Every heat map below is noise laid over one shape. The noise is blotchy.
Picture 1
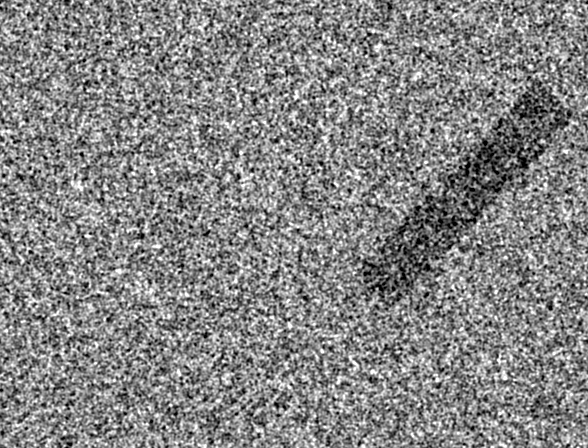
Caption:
dark bar
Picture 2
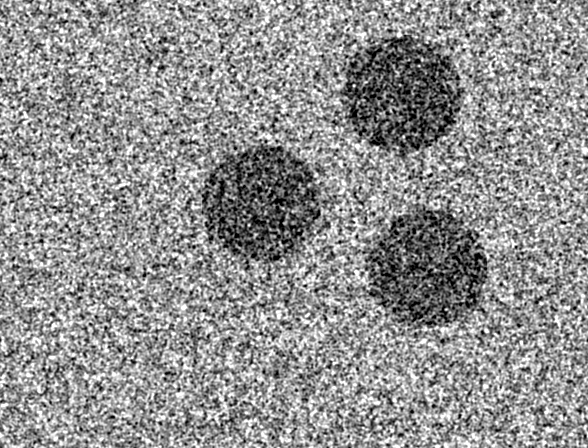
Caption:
dark three dots
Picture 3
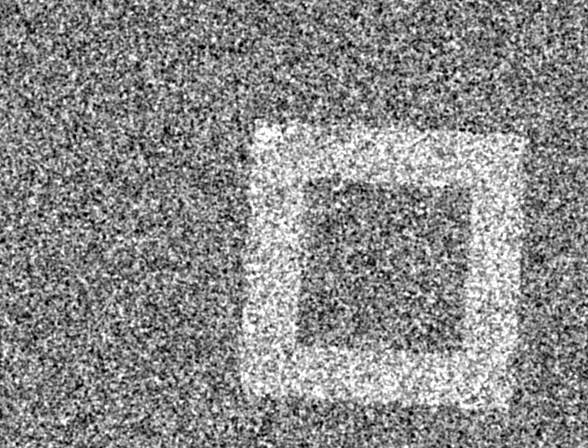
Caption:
light square frame
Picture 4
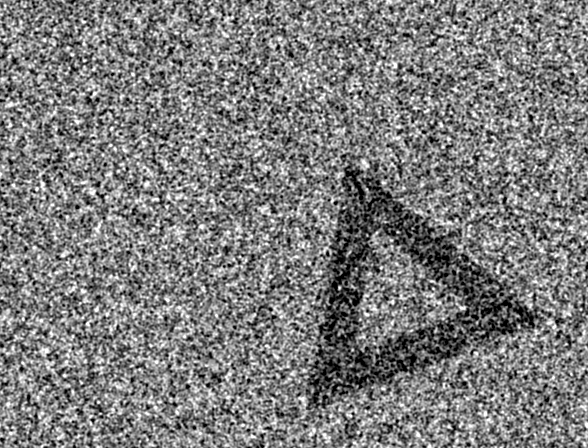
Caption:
dark triangle frame
